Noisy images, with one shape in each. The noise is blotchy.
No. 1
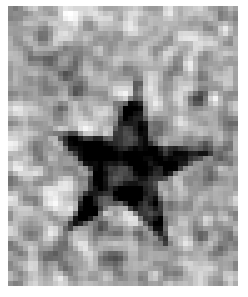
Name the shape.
star
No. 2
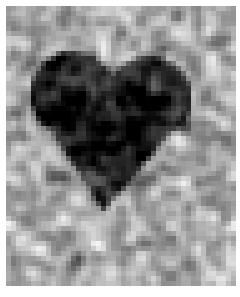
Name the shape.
heart
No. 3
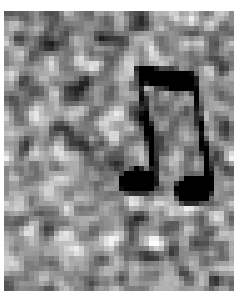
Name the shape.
pair of musical notes
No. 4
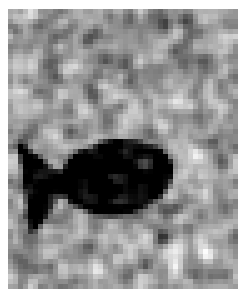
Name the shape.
fish
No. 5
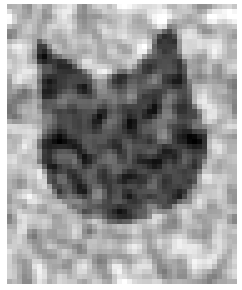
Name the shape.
cat's head
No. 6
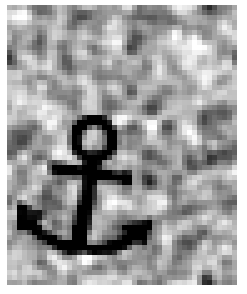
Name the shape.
anchor
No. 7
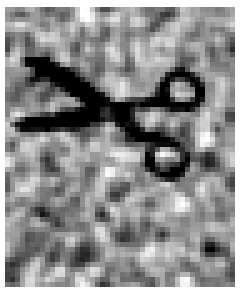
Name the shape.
pair of scissors
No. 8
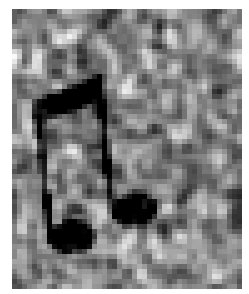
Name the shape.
pair of musical notes
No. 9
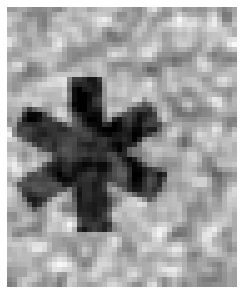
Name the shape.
asterisk
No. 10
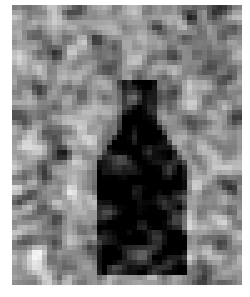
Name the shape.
bottle
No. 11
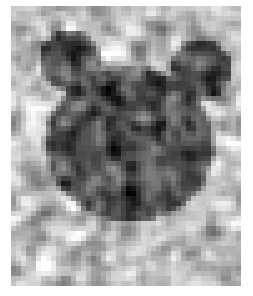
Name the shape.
bear's head
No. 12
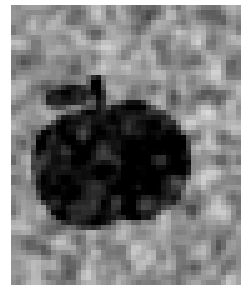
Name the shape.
apple
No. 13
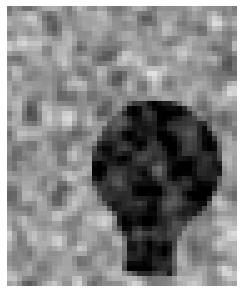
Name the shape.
light bulb
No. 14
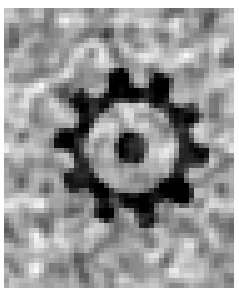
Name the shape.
gear
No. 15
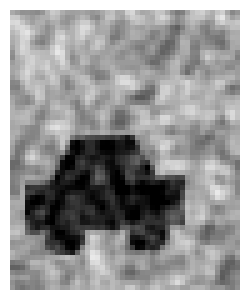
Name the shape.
car
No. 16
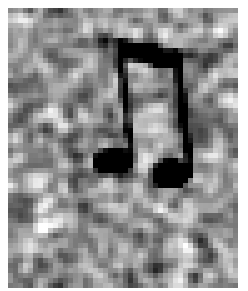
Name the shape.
pair of musical notes
